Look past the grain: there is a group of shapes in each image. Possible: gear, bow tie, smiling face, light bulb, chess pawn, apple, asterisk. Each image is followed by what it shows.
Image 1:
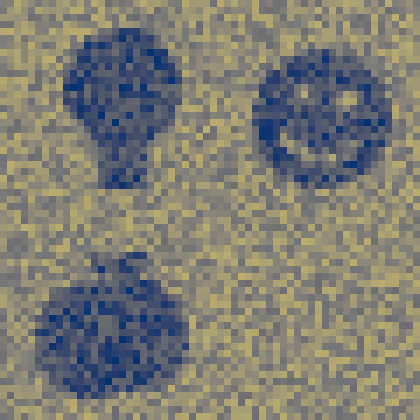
top left: dark light bulb; top right: dark smiling face; bottom left: dark apple
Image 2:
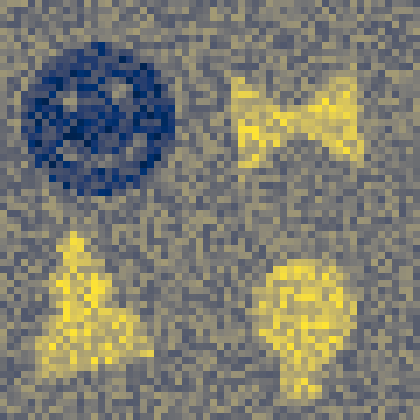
top left: dark smiling face; top right: light bow tie; bottom left: light chess pawn; bottom right: light light bulb
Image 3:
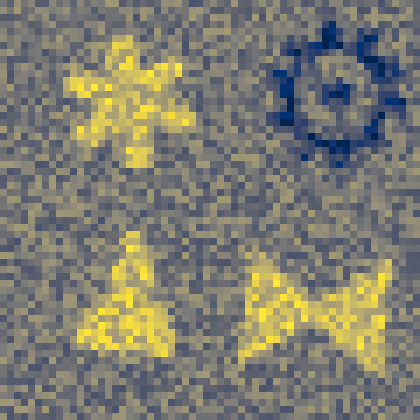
top left: light asterisk; top right: dark gear; bottom left: light chess pawn; bottom right: light bow tie
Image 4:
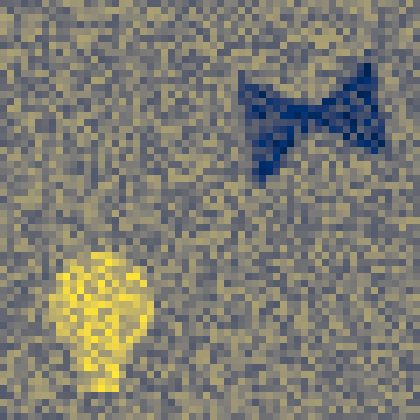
top right: dark bow tie; bottom left: light light bulb
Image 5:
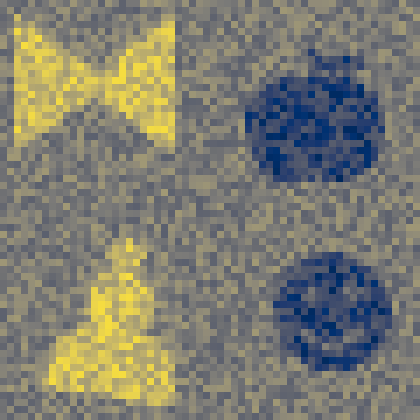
top left: light bow tie; top right: dark apple; bottom left: light chess pawn; bottom right: dark smiling face
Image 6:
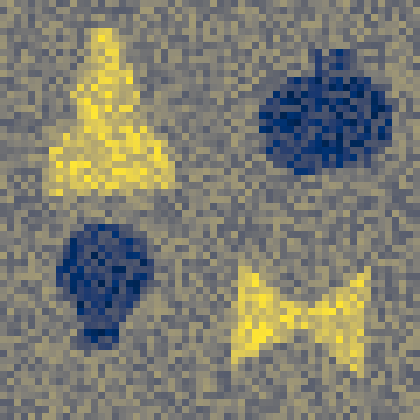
top left: light chess pawn; top right: dark apple; bottom left: dark light bulb; bottom right: light bow tie
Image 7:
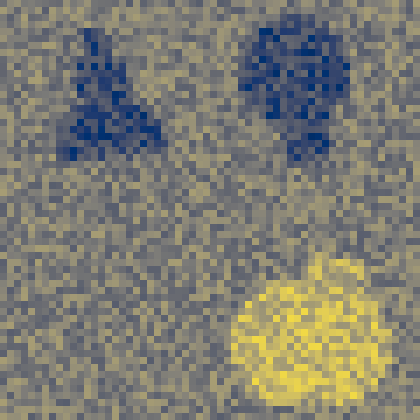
top left: dark chess pawn; top right: dark light bulb; bottom right: light apple
